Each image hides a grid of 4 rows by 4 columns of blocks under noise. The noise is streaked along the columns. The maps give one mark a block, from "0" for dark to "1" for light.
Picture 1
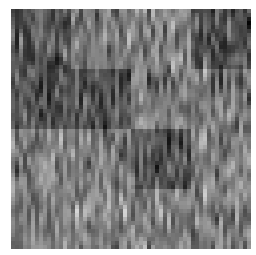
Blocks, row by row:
0 1 1 0
0 0 1 1
1 1 0 1
1 1 1 1
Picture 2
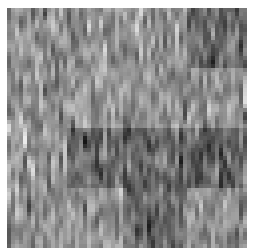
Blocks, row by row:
1 1 1 0
1 1 1 1
1 0 0 0
1 1 0 1
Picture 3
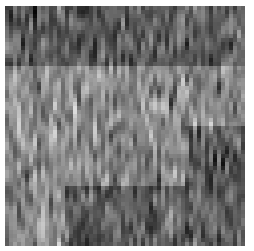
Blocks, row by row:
0 0 0 0
1 1 1 1
1 1 1 0
1 0 0 0
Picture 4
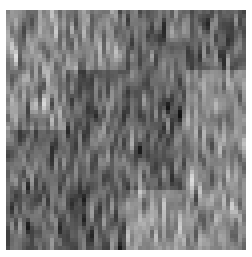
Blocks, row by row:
1 1 0 0
1 0 0 1
0 0 0 1
0 0 1 1
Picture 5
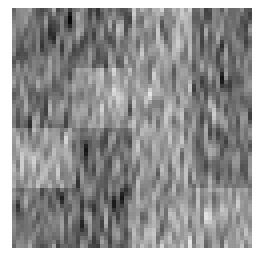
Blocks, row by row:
0 0 1 0
0 1 1 0
1 0 1 0
0 0 1 1
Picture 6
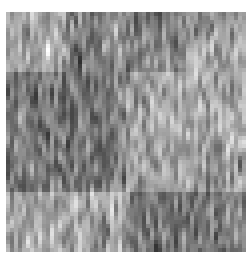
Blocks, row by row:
1 0 0 1
0 0 1 1
0 0 1 1
1 1 0 0
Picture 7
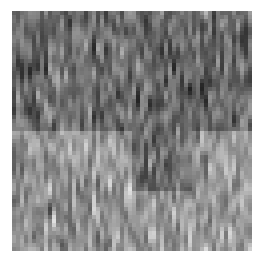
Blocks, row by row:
0 0 0 0
0 0 0 0
1 1 0 1
1 1 1 1
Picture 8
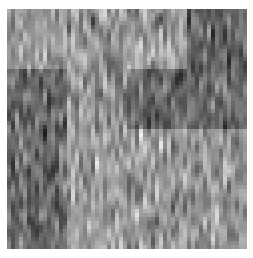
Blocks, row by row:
1 1 1 0
0 1 0 0
0 1 1 1
0 1 1 1
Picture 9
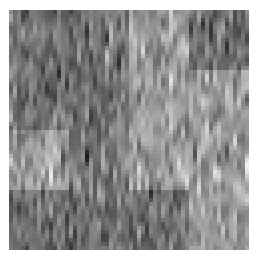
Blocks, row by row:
0 0 1 0
0 0 1 1
1 0 1 1
0 0 0 1
